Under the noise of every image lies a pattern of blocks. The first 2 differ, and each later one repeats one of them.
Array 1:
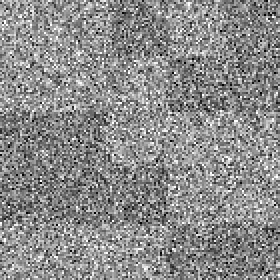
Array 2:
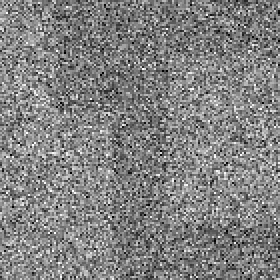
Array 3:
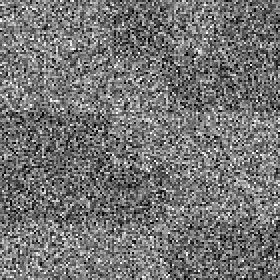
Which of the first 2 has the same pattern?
1
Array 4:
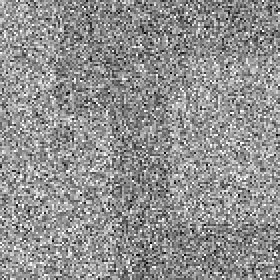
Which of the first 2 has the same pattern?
2
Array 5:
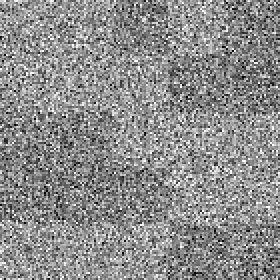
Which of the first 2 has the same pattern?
1
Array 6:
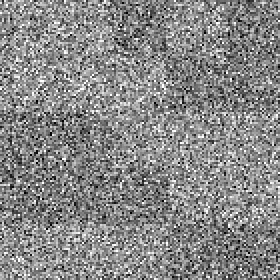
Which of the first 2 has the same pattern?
1
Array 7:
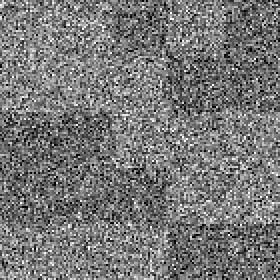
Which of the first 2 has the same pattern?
1
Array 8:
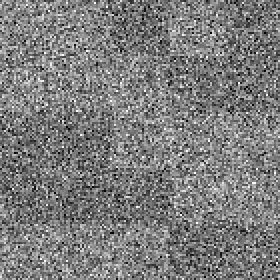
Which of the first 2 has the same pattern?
1
